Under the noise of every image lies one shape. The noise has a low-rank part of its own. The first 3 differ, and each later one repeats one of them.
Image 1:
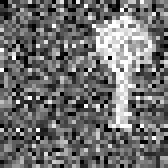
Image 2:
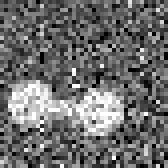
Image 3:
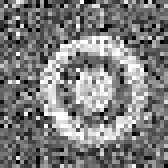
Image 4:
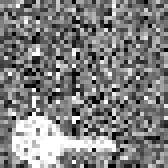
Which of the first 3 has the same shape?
1
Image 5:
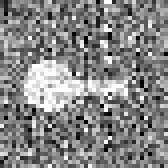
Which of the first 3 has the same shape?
1
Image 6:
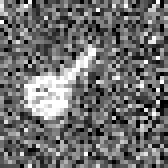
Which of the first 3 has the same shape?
1
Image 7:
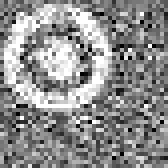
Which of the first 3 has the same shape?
3
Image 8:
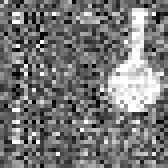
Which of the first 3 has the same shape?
1
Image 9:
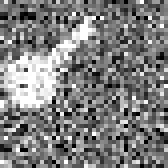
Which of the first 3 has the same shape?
1
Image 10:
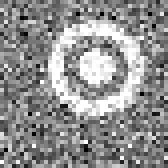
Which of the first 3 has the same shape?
3
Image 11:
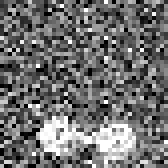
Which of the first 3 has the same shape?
2
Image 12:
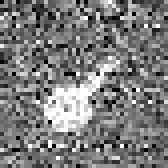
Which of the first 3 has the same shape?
1
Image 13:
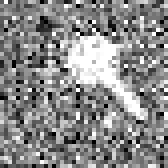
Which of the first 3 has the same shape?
1
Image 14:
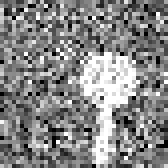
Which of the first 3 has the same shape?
1
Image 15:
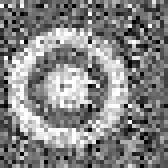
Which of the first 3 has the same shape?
3
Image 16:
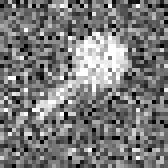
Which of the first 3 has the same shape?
1
